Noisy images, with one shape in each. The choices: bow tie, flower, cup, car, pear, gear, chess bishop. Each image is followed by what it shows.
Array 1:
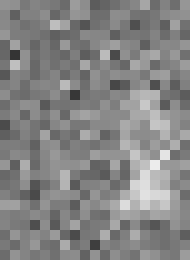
chess bishop
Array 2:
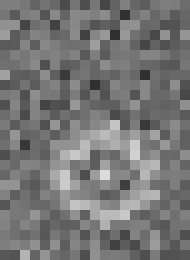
gear
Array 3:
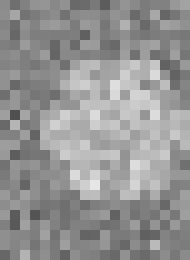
flower
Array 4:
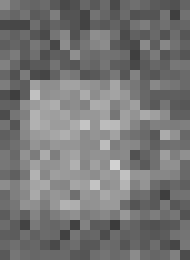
cup
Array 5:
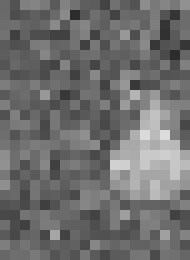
pear
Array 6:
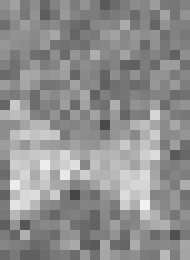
bow tie
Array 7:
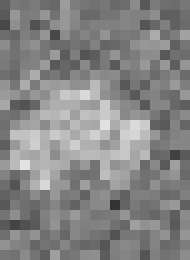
car
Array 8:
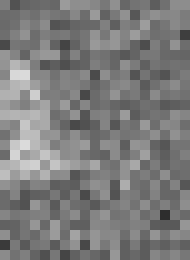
chess bishop
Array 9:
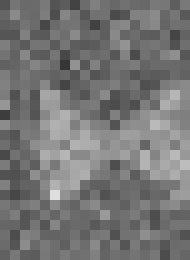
bow tie
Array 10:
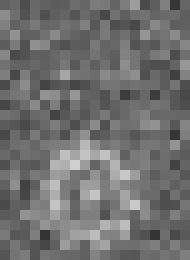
gear
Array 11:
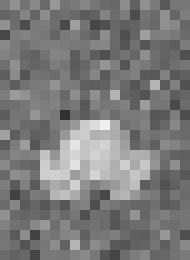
car
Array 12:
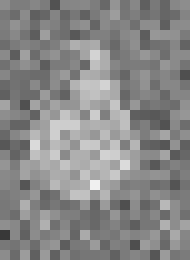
pear
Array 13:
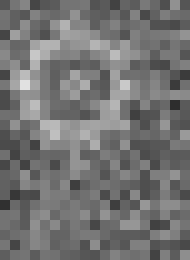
gear
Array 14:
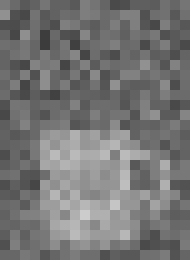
cup
